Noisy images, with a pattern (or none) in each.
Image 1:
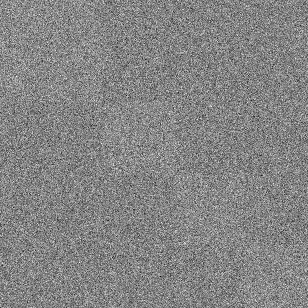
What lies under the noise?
blocks along the diagonal
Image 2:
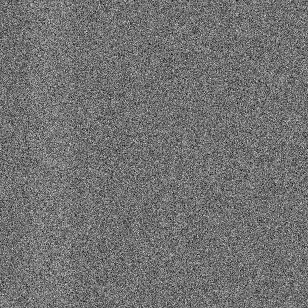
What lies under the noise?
one band of columns
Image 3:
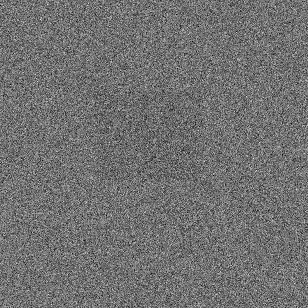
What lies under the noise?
one block
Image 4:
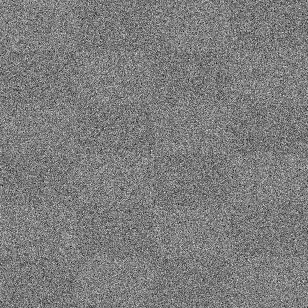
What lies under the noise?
a checkerboard
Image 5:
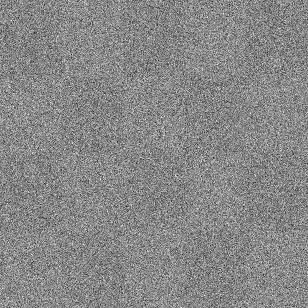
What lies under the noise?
a checkerboard
